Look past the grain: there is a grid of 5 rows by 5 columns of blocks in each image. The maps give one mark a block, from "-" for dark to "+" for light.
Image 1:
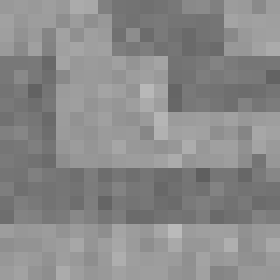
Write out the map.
++--+
-++--
-++++
-----
+++++
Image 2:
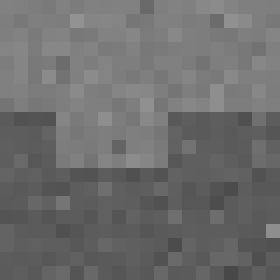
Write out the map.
+++++
+++++
-++--
-----
-----
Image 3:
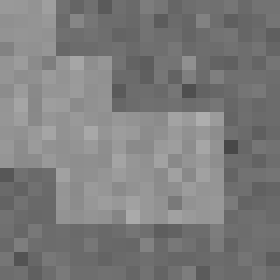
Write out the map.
+----
++---
++++-
-+++-
-----
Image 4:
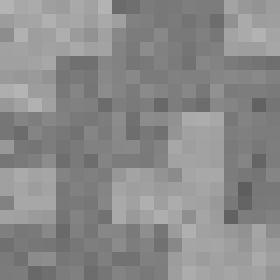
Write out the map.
++--+
+----
---+-
+-++-
---++
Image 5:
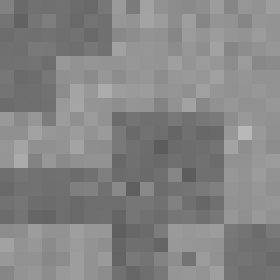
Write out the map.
--+++
-++++
++--+
----+
++-+-
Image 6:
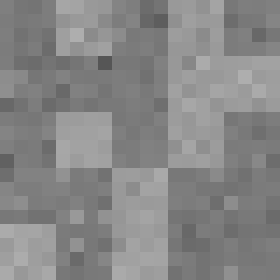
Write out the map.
-+-+-
---++
-+-+-
--+--
+-+--
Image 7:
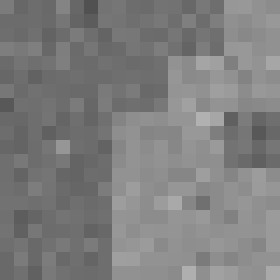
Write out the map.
----+
---++
--++-
--+++
--+++
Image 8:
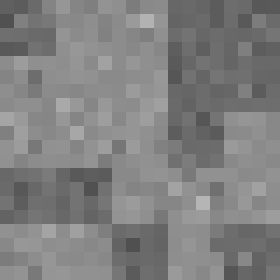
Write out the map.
-++--
+++--
+++-+
--+++
++-+-
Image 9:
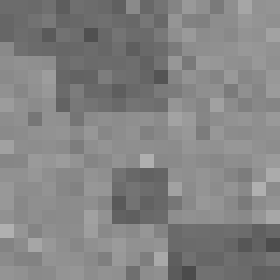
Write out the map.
---++
+--++
+++++
++-++
+++--
